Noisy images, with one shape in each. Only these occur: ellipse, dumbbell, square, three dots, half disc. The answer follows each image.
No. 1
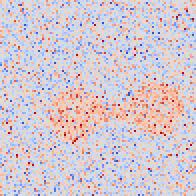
dumbbell
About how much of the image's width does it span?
two thirds
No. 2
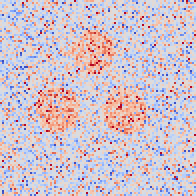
three dots
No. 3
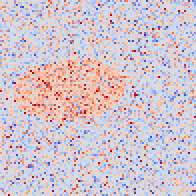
ellipse
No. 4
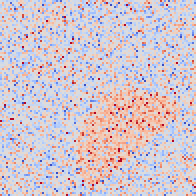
half disc
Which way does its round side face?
up and left
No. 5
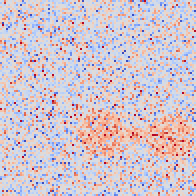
dumbbell
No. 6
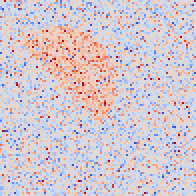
half disc
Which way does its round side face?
up and right
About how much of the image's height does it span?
half
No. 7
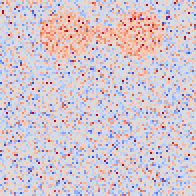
dumbbell
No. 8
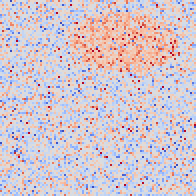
ellipse
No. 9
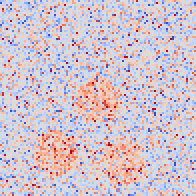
three dots
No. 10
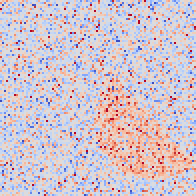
half disc
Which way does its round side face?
down and left
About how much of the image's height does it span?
half
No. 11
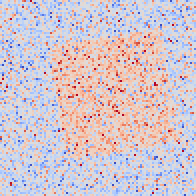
square
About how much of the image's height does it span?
two thirds
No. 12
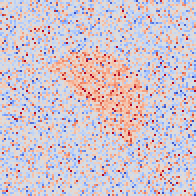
half disc
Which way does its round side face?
up and right
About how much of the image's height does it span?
half
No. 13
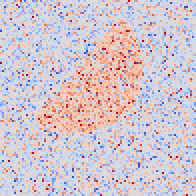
half disc
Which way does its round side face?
down and right
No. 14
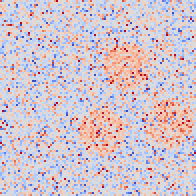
three dots
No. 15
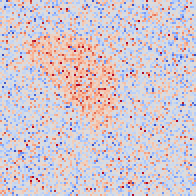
half disc
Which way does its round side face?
up and right
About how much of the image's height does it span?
half
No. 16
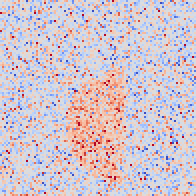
half disc
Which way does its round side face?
left
